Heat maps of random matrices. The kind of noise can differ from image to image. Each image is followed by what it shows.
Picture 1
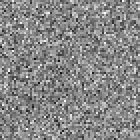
independent entries
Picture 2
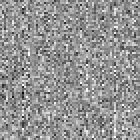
columns of uneven size
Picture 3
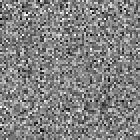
low rank plus noise
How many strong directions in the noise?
five to eight
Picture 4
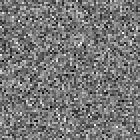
independent entries
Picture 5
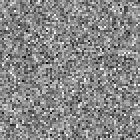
independent entries
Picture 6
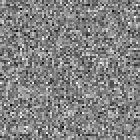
low rank plus noise
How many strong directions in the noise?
two
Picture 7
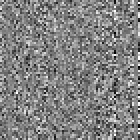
columns of uneven size
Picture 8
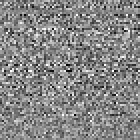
rows of uneven size
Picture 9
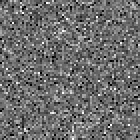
heavy tails
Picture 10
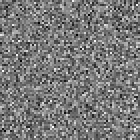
independent entries
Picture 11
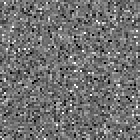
heavy tails
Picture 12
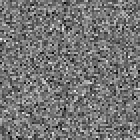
independent entries
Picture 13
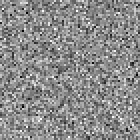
independent entries
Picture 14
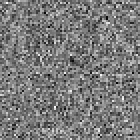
low rank plus noise
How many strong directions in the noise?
two
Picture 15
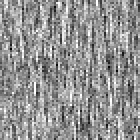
streaked along the columns
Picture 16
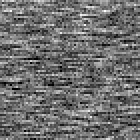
streaked along the rows
